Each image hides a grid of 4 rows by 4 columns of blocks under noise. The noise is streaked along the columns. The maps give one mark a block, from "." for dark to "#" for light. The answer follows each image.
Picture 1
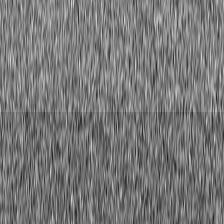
# # # #
# # # #
. . . .
. . . .
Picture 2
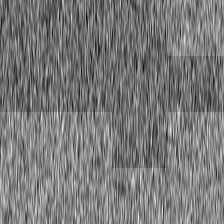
. . . #
. . . .
# # . #
# # # #
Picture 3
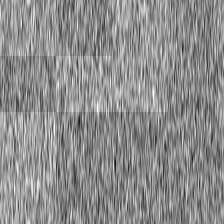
# . # .
. # # .
# . . .
# . . .
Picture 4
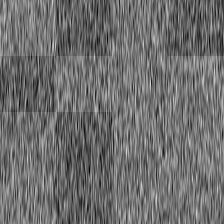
# . # .
. # # #
# . # #
# . # #
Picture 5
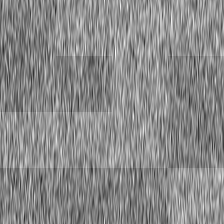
. # # #
. . # .
# # # .
. . . #
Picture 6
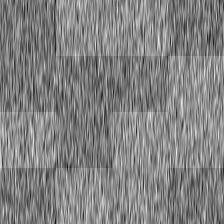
. # # .
. . . #
# . # #
. # # .
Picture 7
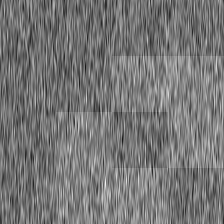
. . . .
. . # #
. # . #
. # # .
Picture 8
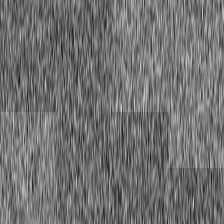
. . # #
. . # #
# . . #
# . . .
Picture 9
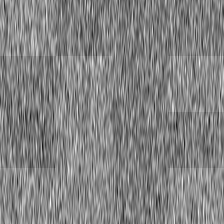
# . . .
. # . #
. # . .
# # . #
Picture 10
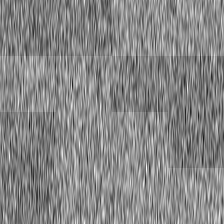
. . # #
# # . .
. # # .
. # # #
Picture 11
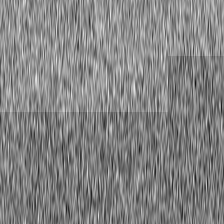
# # # #
# # # .
. . . .
. . . .
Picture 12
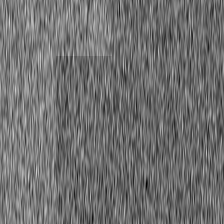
# # . .
# . . .
# . . .
# . . .
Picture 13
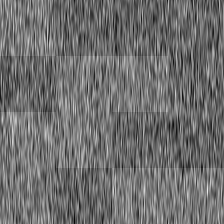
# . . .
. # # .
# # . .
# . # #
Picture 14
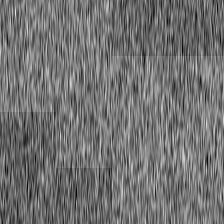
# # . .
# # # #
. # # #
. . # #
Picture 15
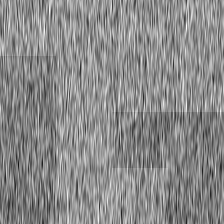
# # # #
. # # #
. # . .
. # # .
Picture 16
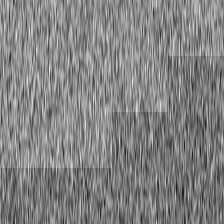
# # # #
# # # .
# # . .
. . . .
